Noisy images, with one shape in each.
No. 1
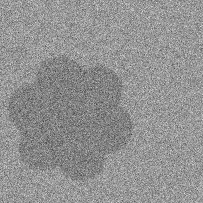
flower
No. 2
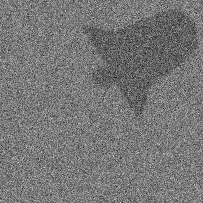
bell
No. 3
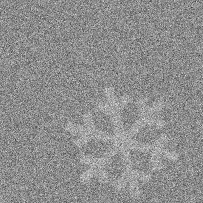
snowflake
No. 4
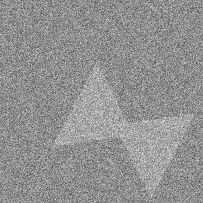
bow tie
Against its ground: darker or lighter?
lighter
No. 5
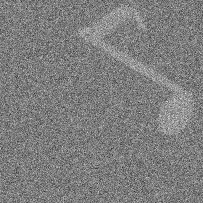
musical note
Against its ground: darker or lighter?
lighter
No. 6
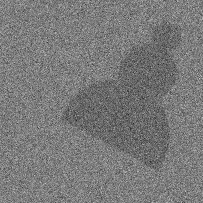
chess pawn
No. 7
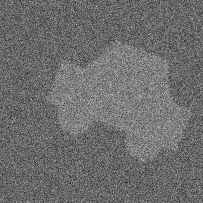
car
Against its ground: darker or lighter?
lighter
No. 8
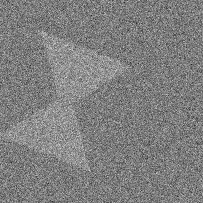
bow tie
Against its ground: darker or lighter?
lighter
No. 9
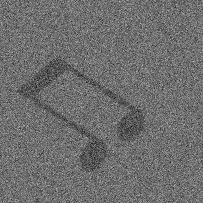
pair of musical notes
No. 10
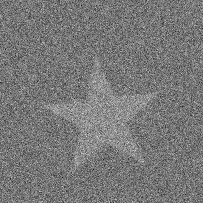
star
